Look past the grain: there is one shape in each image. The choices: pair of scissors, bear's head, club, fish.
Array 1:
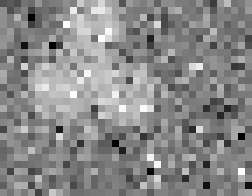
club
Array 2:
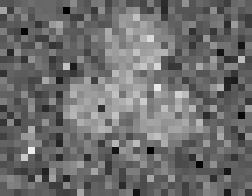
club
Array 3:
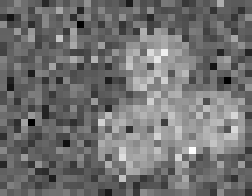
club
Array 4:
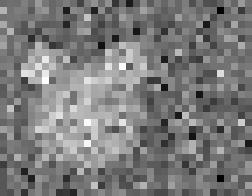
bear's head
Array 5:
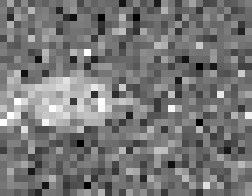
fish
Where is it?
middle left
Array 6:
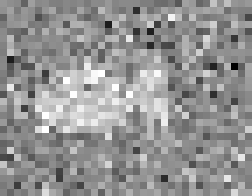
fish
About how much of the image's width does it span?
half
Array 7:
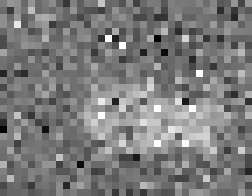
fish
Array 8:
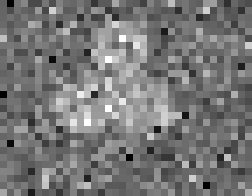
club
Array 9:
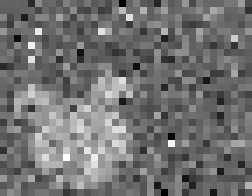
bear's head
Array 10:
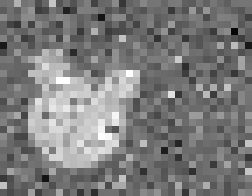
bear's head
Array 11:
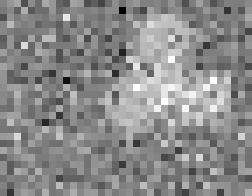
club
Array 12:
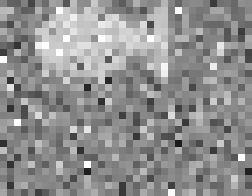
fish
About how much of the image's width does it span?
half
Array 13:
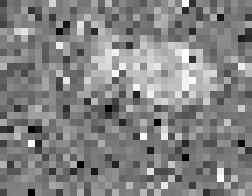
fish
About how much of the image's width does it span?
half
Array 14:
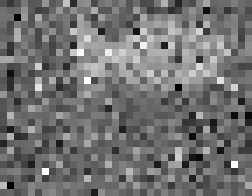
fish
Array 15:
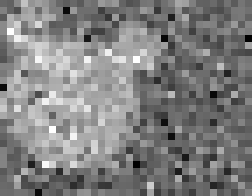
bear's head
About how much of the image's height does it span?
nearly all
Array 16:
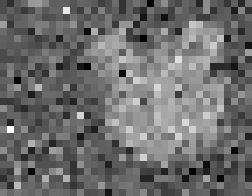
bear's head
